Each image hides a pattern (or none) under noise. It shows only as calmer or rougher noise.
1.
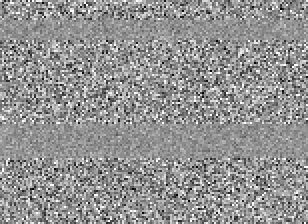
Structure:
bands of rows
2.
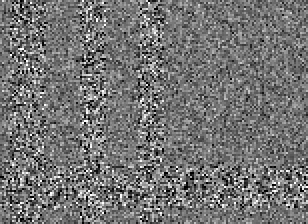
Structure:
bands of rows crossing bands of columns
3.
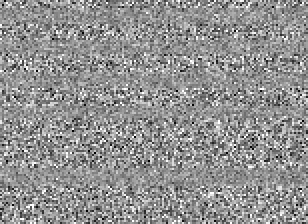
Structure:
bands of rows
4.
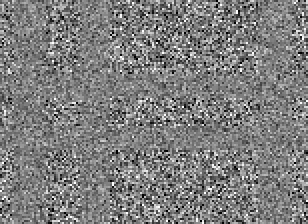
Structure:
bands of rows crossing bands of columns
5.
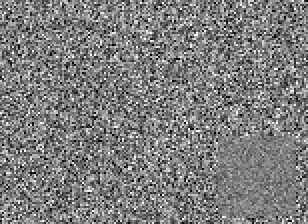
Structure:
one block
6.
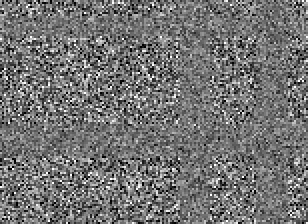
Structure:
bands of rows crossing bands of columns
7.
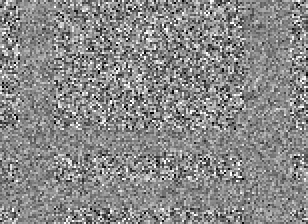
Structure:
bands of rows crossing bands of columns
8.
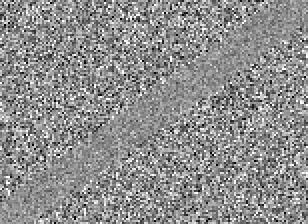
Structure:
a diagonal band
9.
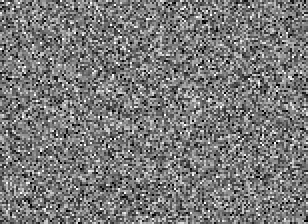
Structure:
only noise
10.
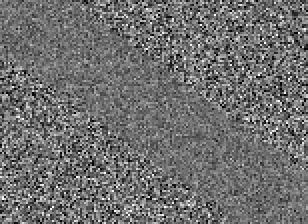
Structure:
a diagonal band
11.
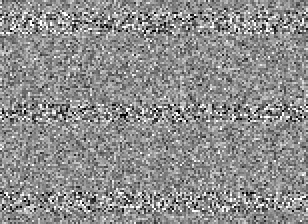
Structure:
bands of rows
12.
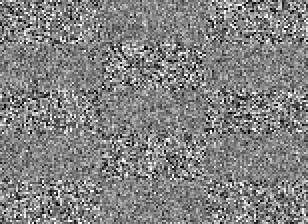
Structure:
a checkerboard
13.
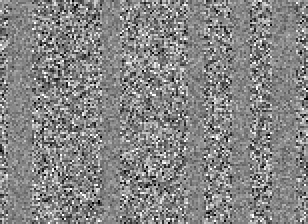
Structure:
bands of columns
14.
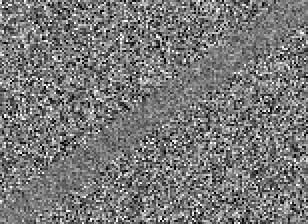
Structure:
a diagonal band
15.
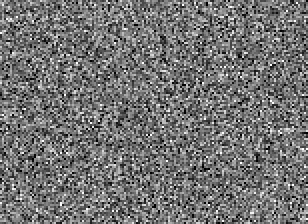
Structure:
only noise
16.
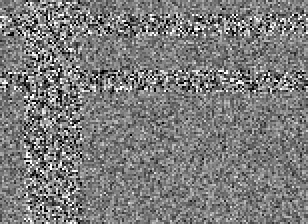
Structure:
bands of rows crossing bands of columns
